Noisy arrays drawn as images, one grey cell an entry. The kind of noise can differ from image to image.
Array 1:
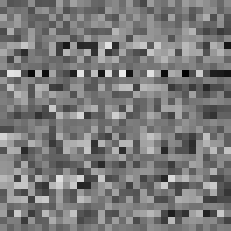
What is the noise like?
rows of uneven size
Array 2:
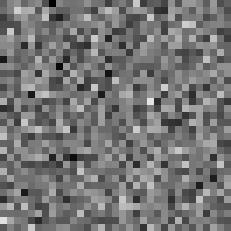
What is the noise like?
independent entries
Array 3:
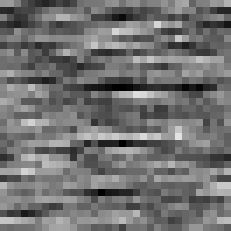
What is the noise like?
streaked along the rows
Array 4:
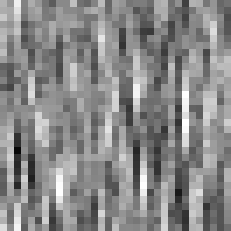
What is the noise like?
streaked along the columns
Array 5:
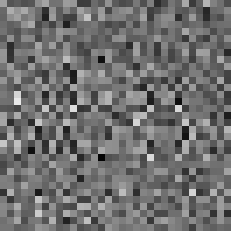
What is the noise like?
low rank plus noise
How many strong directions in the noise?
two
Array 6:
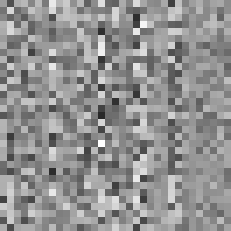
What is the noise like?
columns of uneven size
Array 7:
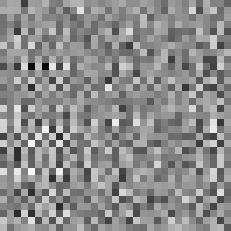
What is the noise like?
low rank plus noise
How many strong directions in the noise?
one
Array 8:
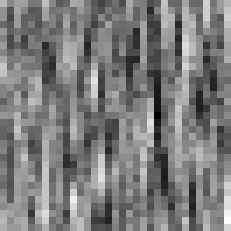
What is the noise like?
streaked along the columns
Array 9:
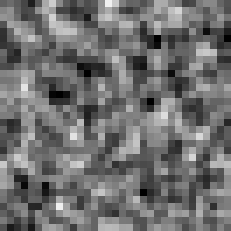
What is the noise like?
blotchy
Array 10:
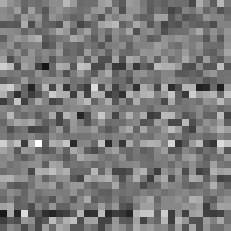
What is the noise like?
rows of uneven size
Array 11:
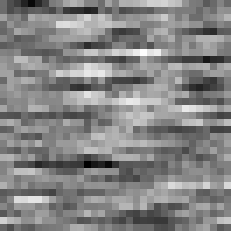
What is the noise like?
streaked along the rows
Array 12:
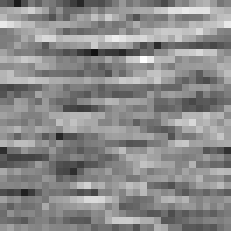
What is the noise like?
streaked along the rows
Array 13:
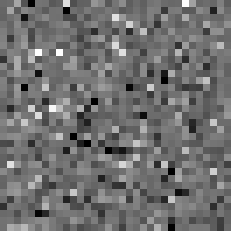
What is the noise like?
heavy tails
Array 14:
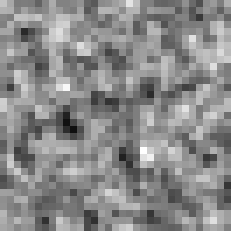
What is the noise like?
blotchy
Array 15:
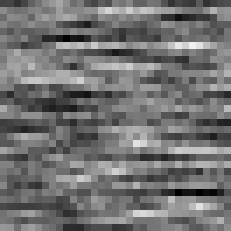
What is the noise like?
streaked along the rows
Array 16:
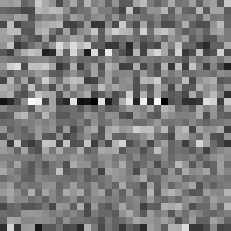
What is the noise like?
rows of uneven size
